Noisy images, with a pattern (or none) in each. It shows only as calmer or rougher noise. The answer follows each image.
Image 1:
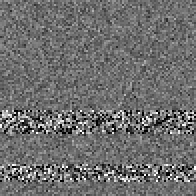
bands of rows
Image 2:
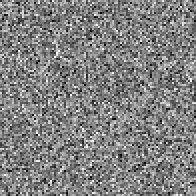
only noise
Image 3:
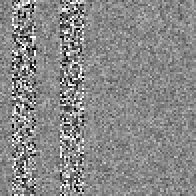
bands of columns
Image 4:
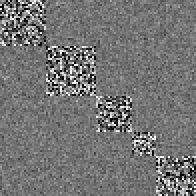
blocks along the diagonal
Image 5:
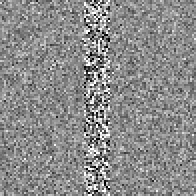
one band of columns
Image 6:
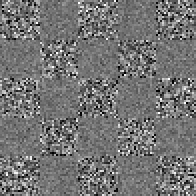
a checkerboard
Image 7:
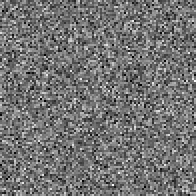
only noise
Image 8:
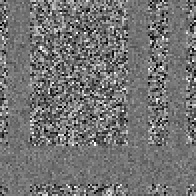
bands of rows crossing bands of columns
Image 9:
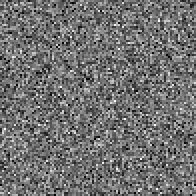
only noise
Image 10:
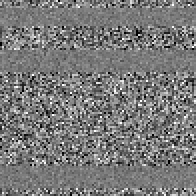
bands of rows
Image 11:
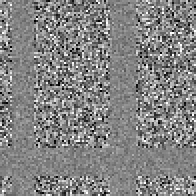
bands of rows crossing bands of columns
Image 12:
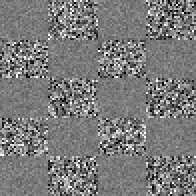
a checkerboard
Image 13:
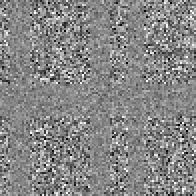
bands of rows crossing bands of columns
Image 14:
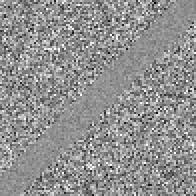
a diagonal band
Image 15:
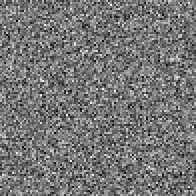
only noise
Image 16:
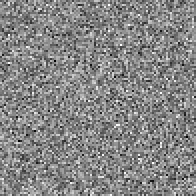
only noise
